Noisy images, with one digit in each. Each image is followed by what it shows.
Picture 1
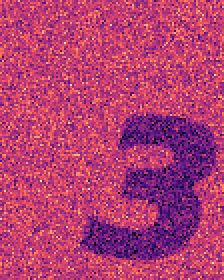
dark 3
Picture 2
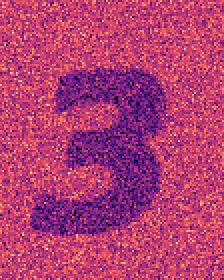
dark 3
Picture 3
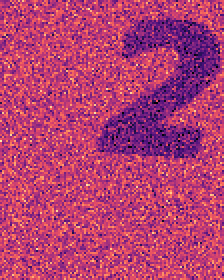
dark 2
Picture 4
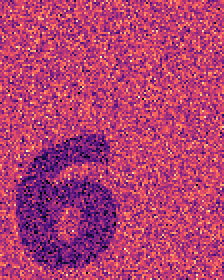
dark 6
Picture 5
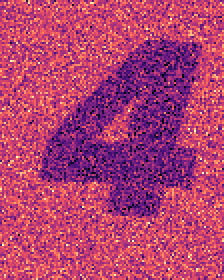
dark 4
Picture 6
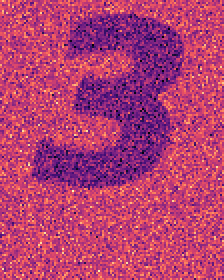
dark 3
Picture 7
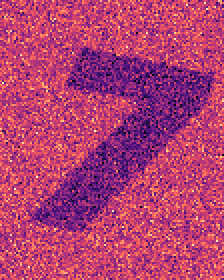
dark 7
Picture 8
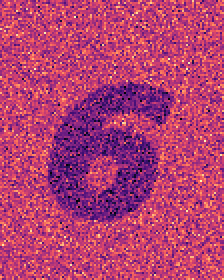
dark 6
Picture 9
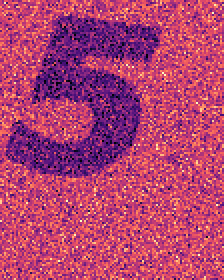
dark 5
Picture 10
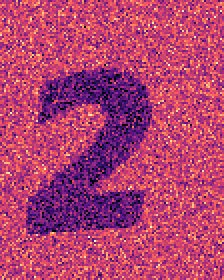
dark 2
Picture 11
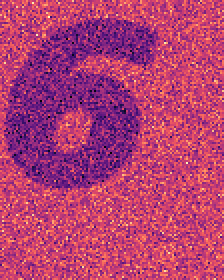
dark 6
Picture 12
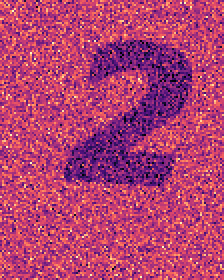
dark 2
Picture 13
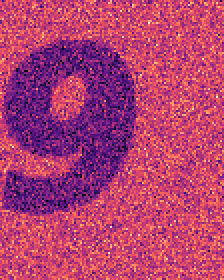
dark 9
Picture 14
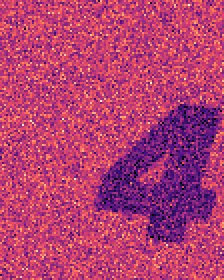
dark 4
